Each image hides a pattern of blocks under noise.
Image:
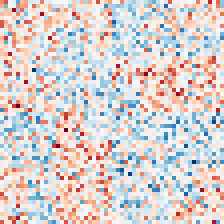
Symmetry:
mirrored about the diagonal from the top left
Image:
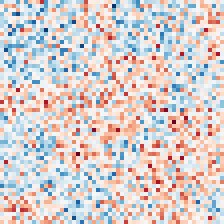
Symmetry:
mirrored about the diagonal from the top left
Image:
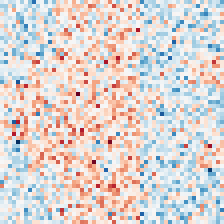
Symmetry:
top and bottom mirror each other
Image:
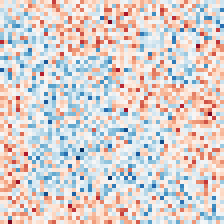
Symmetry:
mirrored about the diagonal from the bottom left
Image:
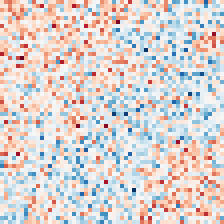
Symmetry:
mirrored about the diagonal from the top left
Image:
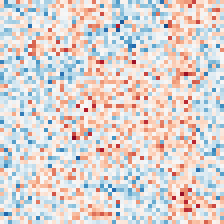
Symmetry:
top and bottom mirror each other
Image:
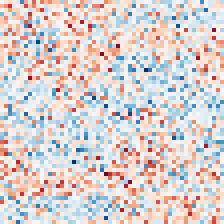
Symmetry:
the same after a half turn
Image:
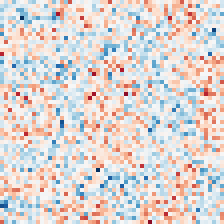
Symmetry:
top and bottom mirror each other
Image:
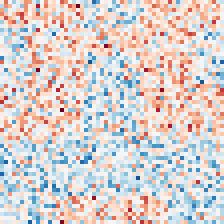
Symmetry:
left and right mirror each other
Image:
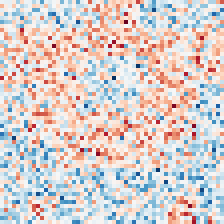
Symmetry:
left and right mirror each other
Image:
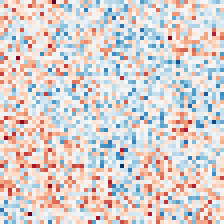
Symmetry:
mirrored about the diagonal from the bottom left
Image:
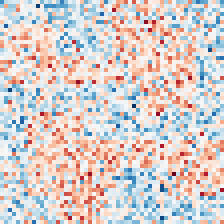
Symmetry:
the same after a half turn
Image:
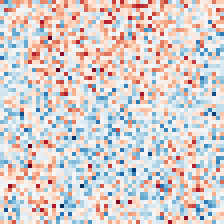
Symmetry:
left and right mirror each other
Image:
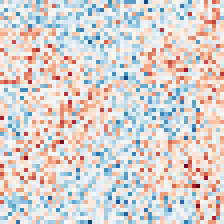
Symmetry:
top and bottom mirror each other
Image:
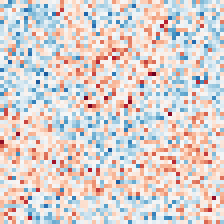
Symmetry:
left and right mirror each other
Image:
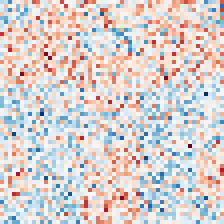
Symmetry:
left and right mirror each other
